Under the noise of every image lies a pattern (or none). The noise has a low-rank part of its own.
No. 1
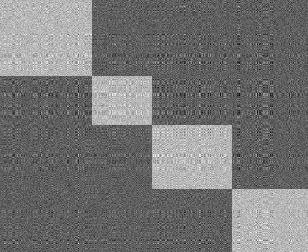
blocks along the diagonal
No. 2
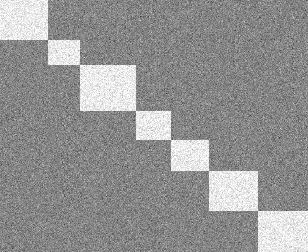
blocks along the diagonal
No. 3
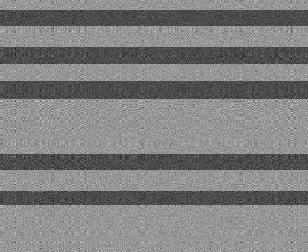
bands of rows
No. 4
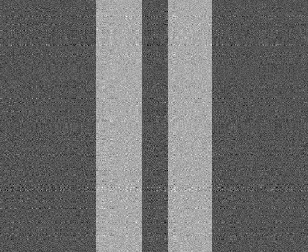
bands of columns
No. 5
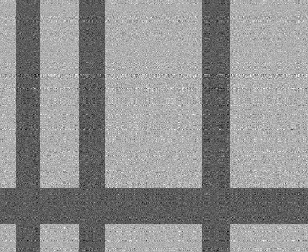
bands of rows crossing bands of columns
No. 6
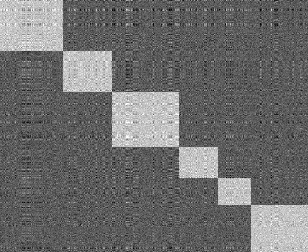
blocks along the diagonal
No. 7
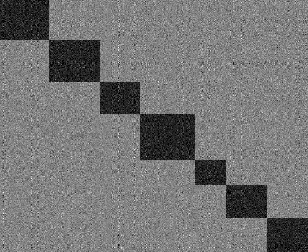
blocks along the diagonal
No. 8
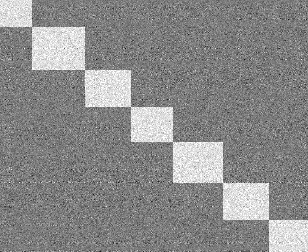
blocks along the diagonal
